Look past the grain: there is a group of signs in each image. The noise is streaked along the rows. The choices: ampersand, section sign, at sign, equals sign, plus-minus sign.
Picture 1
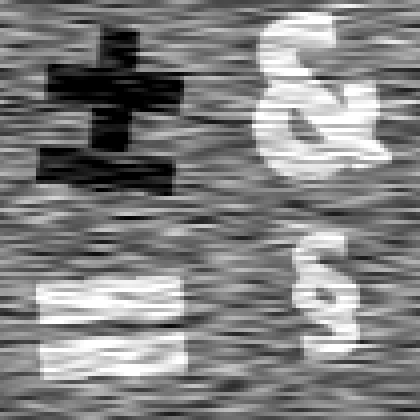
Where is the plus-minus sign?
top left
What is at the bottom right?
section sign
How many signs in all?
4
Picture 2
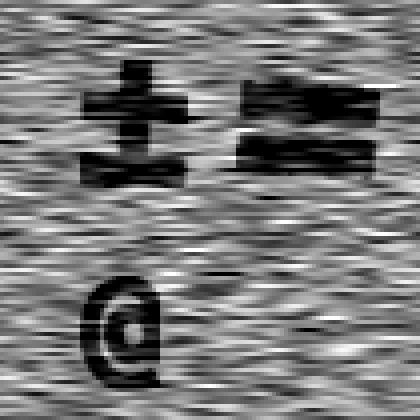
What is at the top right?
equals sign
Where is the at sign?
bottom left
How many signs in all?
3
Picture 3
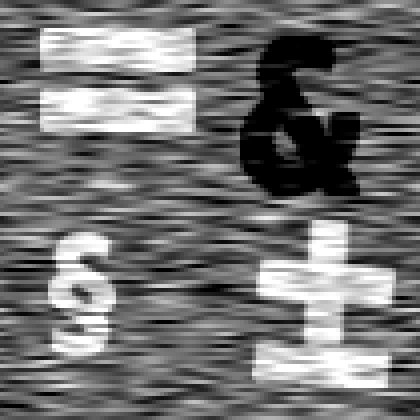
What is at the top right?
ampersand
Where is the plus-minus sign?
bottom right
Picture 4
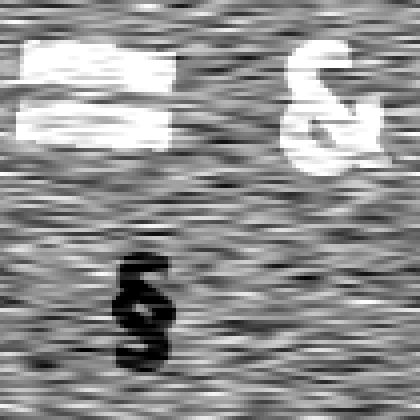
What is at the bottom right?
nothing
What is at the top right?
ampersand
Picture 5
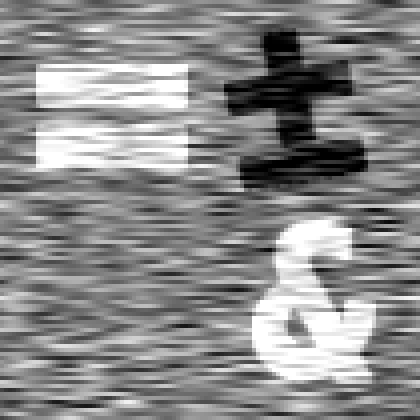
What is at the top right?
plus-minus sign
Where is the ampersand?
bottom right
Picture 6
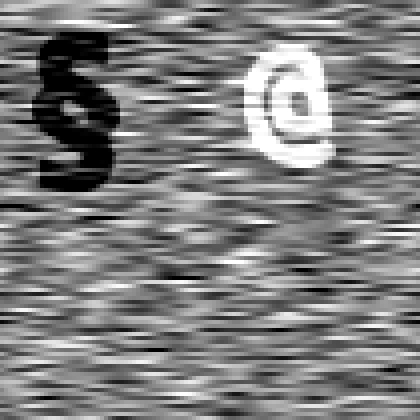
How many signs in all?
2
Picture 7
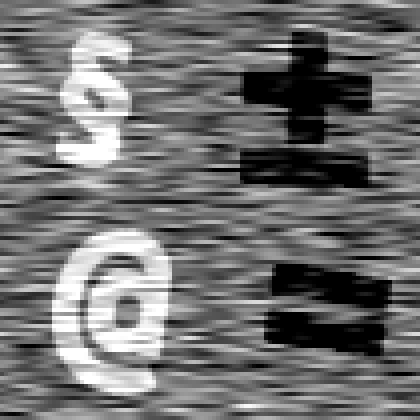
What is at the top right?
plus-minus sign
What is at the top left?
section sign
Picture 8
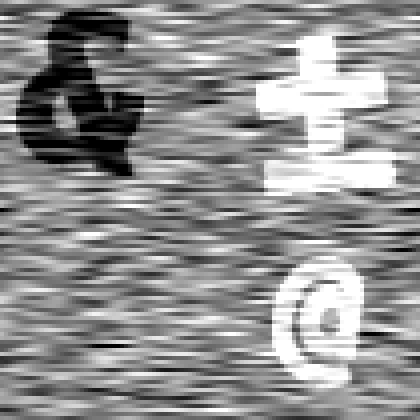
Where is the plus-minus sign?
top right
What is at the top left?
ampersand
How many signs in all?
3
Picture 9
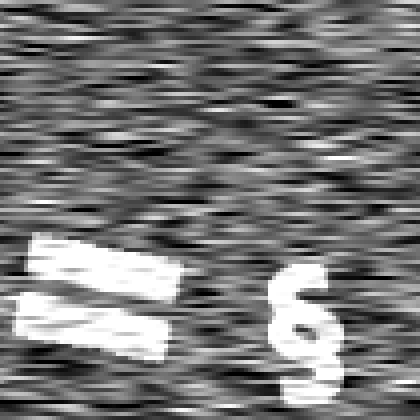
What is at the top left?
nothing
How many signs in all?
2
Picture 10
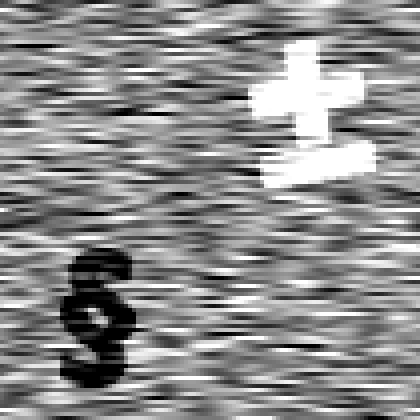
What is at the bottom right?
nothing
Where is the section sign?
bottom left
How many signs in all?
2
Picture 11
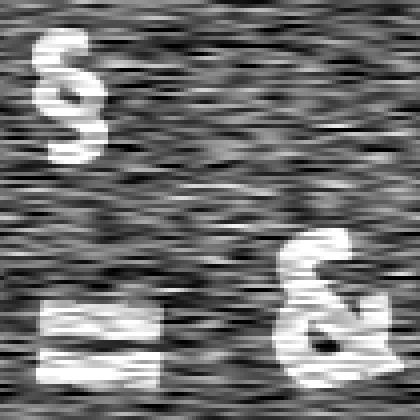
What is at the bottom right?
ampersand
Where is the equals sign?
bottom left
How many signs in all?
3
